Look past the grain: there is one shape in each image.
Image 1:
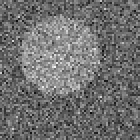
light disc
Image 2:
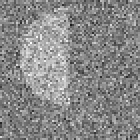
light half disc
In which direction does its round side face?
left
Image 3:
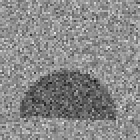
dark half disc
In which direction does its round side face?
up
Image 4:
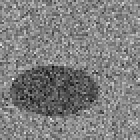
dark ellipse
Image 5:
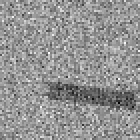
dark bar
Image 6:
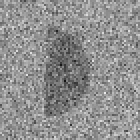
dark half disc
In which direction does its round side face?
right
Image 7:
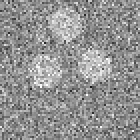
light three dots
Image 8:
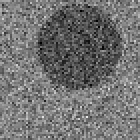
dark disc
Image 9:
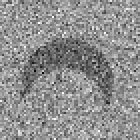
dark crescent
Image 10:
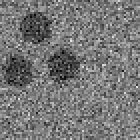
dark three dots
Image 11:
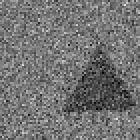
dark triangle
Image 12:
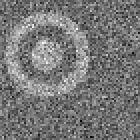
light bullseye
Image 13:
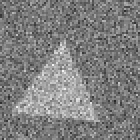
light triangle
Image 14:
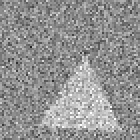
light triangle
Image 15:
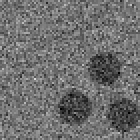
dark three dots
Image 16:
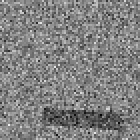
dark bar
